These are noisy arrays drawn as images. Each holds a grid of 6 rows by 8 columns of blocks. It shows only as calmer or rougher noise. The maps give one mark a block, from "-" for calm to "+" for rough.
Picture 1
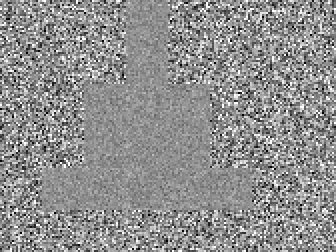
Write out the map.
+++-++++
+++-++++
++---+++
++---+++
+-----++
++++++++
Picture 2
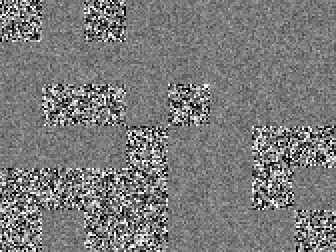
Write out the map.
+-+-----
--------
-++-+---
---+--++
++++--+-
+-++---+
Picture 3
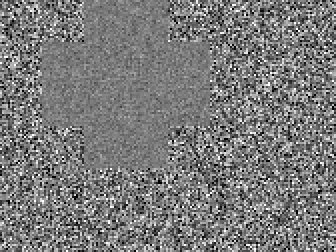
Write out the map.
++--++++
+----+++
+----+++
++--++++
++++++++
++++++++
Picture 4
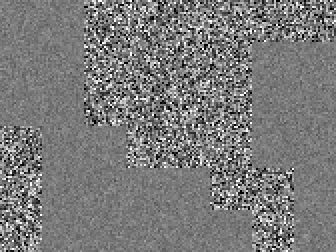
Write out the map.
--++++++
--++++--
--++++--
+--+++--
+----++-
+-----+-
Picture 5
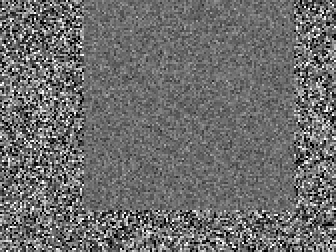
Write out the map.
++-----+
++-----+
++-----+
++-----+
++-----+
++++++++
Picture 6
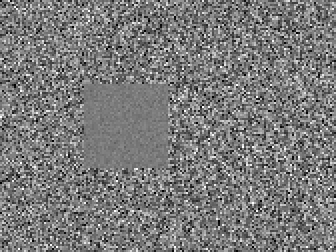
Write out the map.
++++++++
++++++++
++--++++
++--++++
++++++++
++++++++
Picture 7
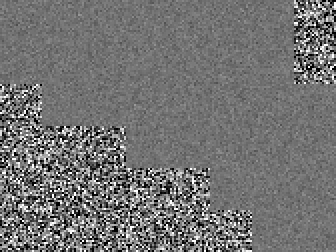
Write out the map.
-------+
-------+
+-------
+++-----
+++++---
++++++--
